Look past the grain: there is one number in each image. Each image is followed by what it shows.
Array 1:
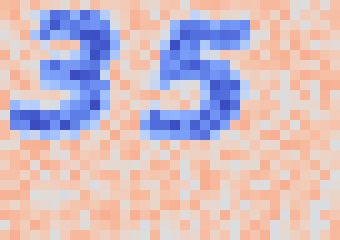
35
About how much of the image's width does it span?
two thirds
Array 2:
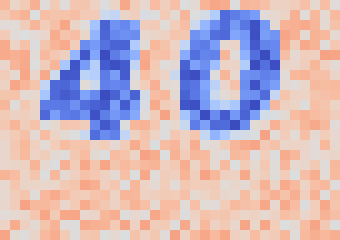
40
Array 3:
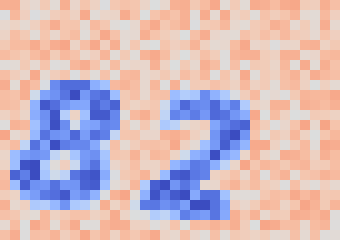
82
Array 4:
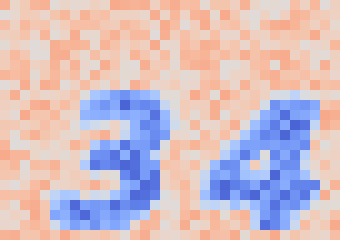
34
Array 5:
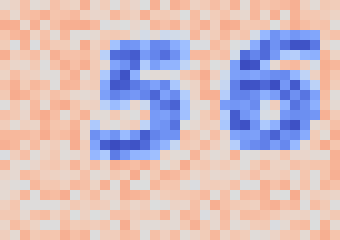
56
